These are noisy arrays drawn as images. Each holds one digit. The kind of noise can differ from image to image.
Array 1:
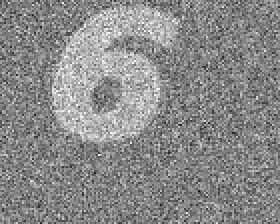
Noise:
low rank plus noise
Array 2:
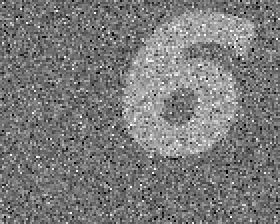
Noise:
heavy tails
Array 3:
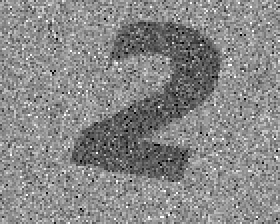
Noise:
heavy tails
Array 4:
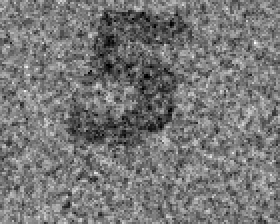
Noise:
blotchy
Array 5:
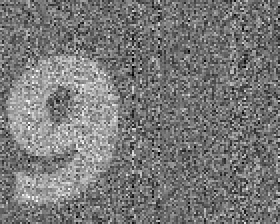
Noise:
columns of uneven size
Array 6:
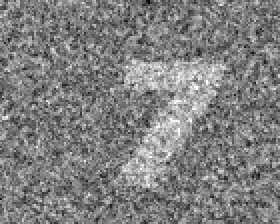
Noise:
blotchy
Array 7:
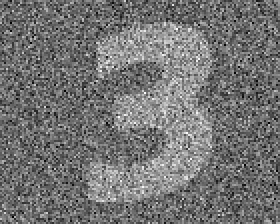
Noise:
independent entries
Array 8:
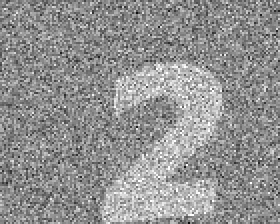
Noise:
independent entries
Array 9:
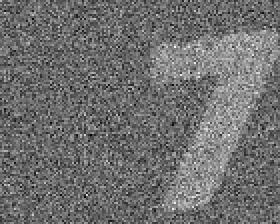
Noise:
low rank plus noise
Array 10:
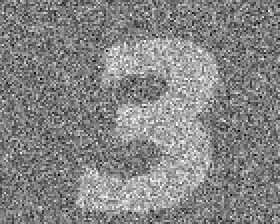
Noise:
independent entries
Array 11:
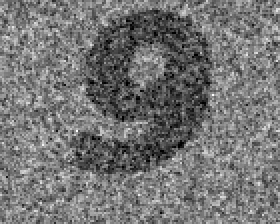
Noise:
blotchy
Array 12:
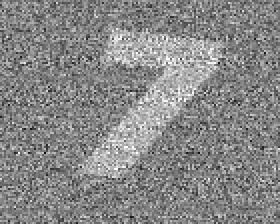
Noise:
rows of uneven size
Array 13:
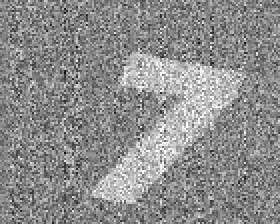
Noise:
columns of uneven size
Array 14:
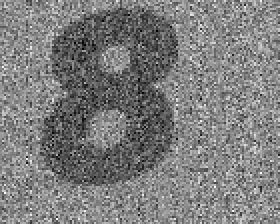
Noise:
columns of uneven size
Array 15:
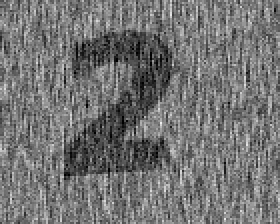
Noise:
streaked along the columns
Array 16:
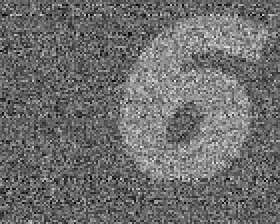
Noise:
rows of uneven size
